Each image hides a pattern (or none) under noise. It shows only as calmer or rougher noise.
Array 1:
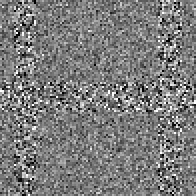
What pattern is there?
bands of rows crossing bands of columns
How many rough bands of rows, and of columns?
1 and 2
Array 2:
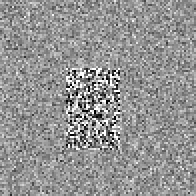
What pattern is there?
one block
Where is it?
centre
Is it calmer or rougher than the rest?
rougher
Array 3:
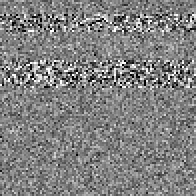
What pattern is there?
bands of rows
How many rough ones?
2
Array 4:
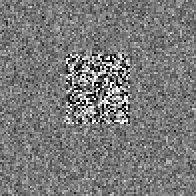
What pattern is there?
one block
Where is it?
centre
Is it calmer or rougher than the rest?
rougher
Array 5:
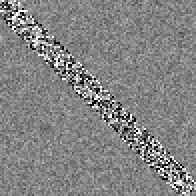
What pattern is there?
a diagonal band
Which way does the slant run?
top left to bottom right
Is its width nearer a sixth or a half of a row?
a sixth
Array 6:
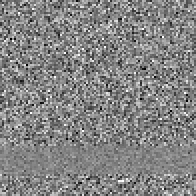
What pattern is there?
one band of rows
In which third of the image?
bottom
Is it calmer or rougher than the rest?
calmer
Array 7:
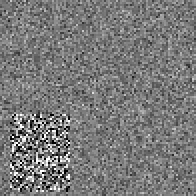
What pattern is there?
one block
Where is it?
bottom left
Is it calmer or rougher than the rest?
rougher
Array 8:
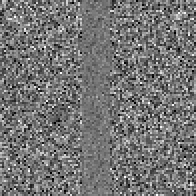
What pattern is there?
one band of columns
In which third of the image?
middle
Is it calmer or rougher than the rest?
calmer
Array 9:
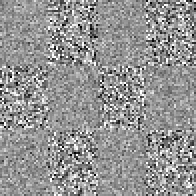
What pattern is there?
a checkerboard
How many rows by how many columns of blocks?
3 by 4
